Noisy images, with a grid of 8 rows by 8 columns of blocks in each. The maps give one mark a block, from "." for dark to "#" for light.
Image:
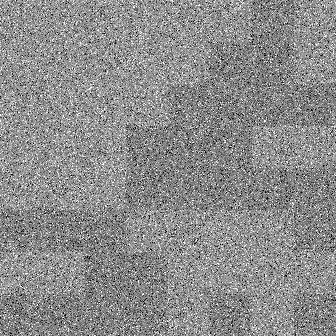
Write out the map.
######.#
#####..#
####....
###...##
###.....
...####.
##..####
....#.#.
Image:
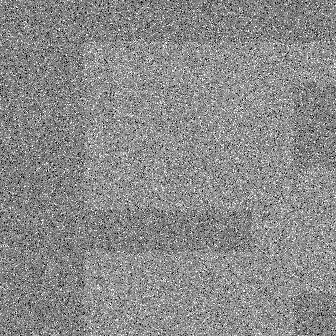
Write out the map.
........
..######
..#####.
..#####.
..######
......##
..######
..#####.
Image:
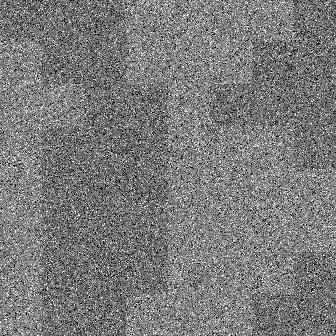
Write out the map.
...####.
#..###..
##..#...
#...###.
#...####
#...####
#...###.
#..###..
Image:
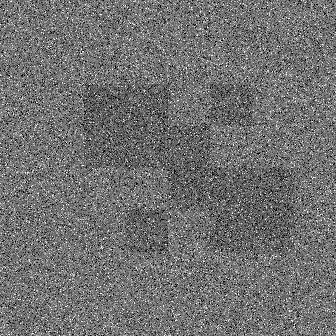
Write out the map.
########
########
##..#.##
##...###
####...#
###.#..#
########
########
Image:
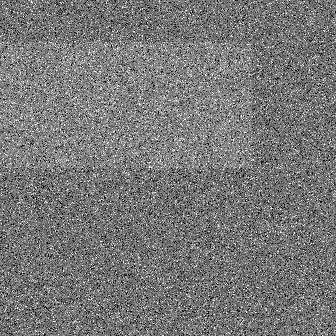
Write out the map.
........
######..
######..
######..
........
........
........
........
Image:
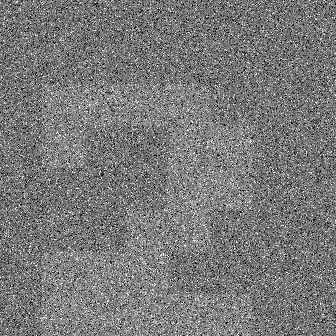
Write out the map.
........
........
.####...
.#..##..
....##..
...##...
.###....
.#####..
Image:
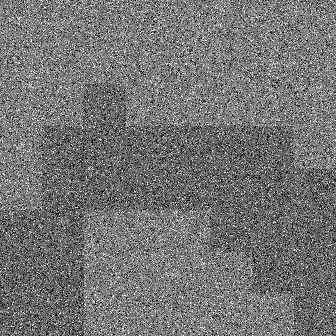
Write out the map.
########
########
##.#####
#......#
#.......
..###...
..####..
..#####.
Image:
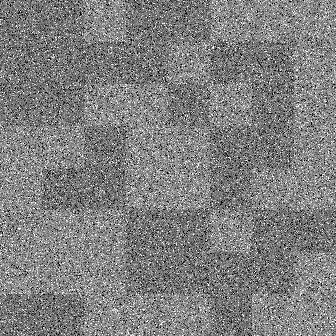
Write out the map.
..#..###
....#..#
..##.#.#
##.##..#
#..##.##
###..#..
###....#
..###.##
